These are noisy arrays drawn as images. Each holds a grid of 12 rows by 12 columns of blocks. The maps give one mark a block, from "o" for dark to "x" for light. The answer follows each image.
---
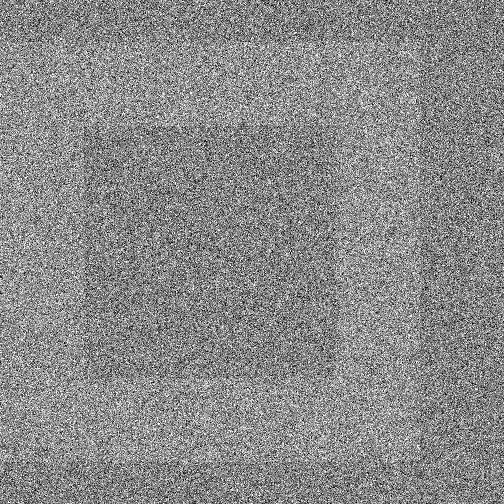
oooooooooooo
xxxxxxxxxxoo
xxxxxxxxxxoo
xxooooooxxoo
xxooooooxxoo
xxooooooxxoo
xxooooooxxoo
xxooooooxxoo
xxooooooxxoo
xxxxxxxxxxoo
xxxxxxxxxxoo
oooooooooooo
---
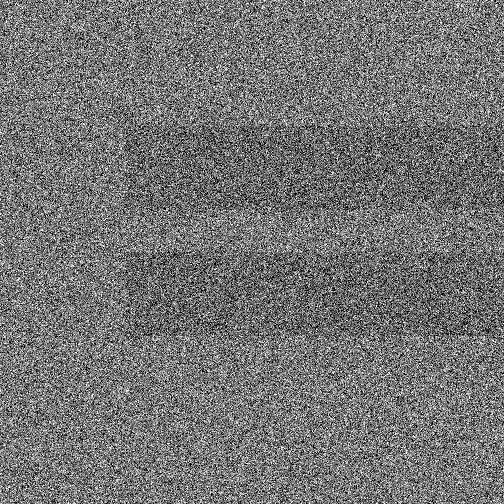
xxxxxxxxxxxx
xxxxxxxxxxxx
xxxxxxxxxxxx
xxxooooooooo
xxxooooooooo
xxxxxxxxxxxx
xxxooooooooo
xxxooooooooo
xxxxxxxxxxxx
xxxxxxxxxxxx
xxxxxxxxxxxx
xxxxxxxxxxxx
